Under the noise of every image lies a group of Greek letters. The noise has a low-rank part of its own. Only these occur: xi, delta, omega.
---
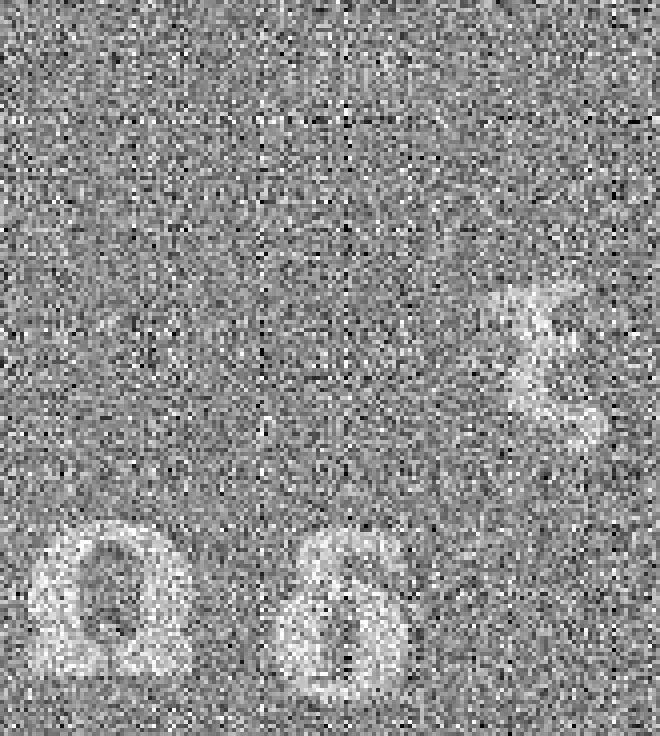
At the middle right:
xi
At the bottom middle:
delta
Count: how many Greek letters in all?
3
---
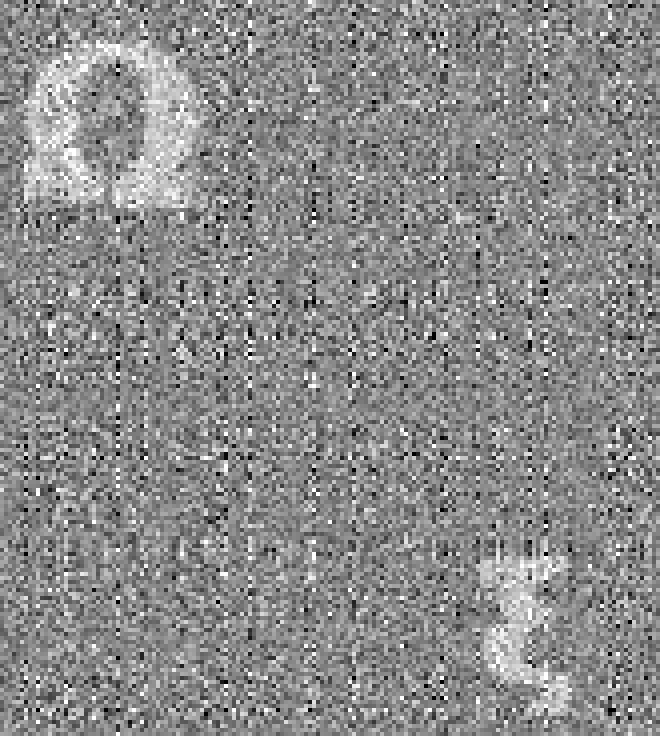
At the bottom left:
nothing
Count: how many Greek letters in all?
2
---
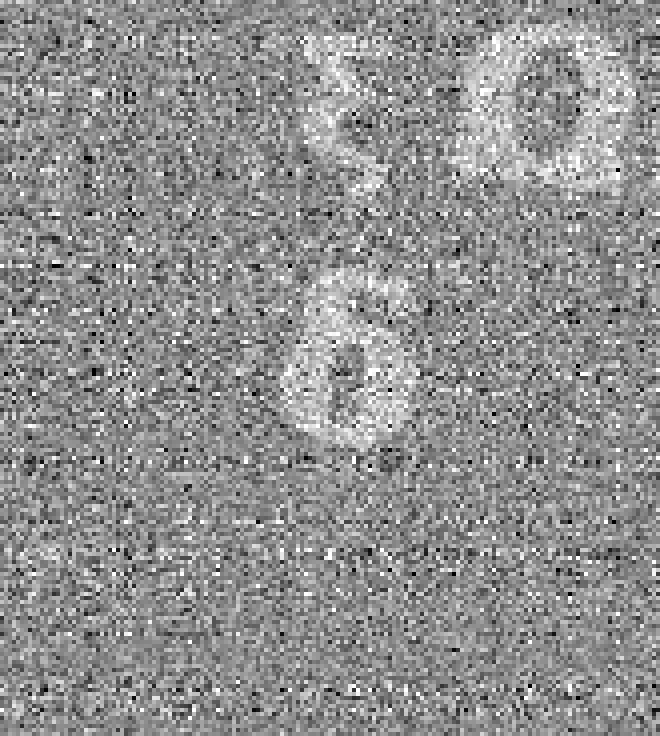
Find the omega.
top right
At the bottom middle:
nothing
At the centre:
delta
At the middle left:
nothing
